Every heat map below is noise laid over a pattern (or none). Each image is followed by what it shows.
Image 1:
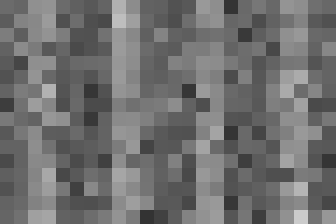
vertical stripes
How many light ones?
4
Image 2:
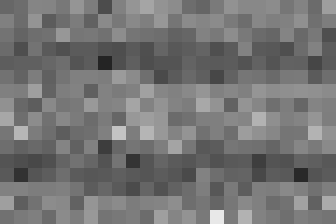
horizontal stripes
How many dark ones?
2
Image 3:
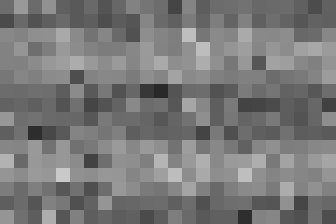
horizontal stripes
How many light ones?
2
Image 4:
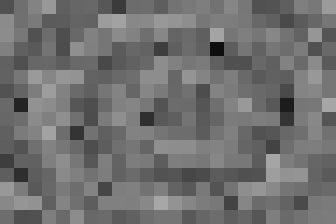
rings round one point
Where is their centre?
centre
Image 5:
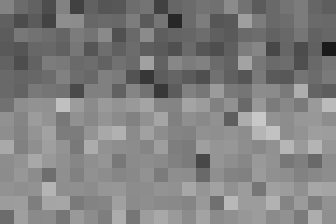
a sharp edge
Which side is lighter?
bottom
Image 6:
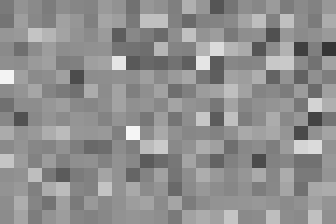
only noise
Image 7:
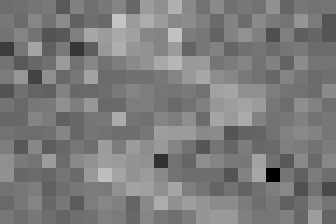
a wavy band
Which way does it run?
top to bottom
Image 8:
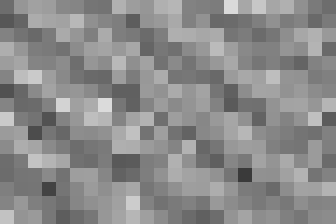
diagonal stripes
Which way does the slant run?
top left to bottom right
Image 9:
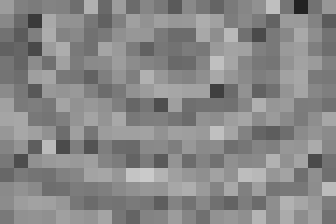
rings round one point
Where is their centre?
top middle
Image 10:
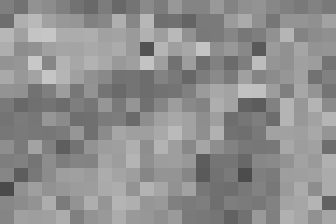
spokes from one point
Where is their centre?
top right
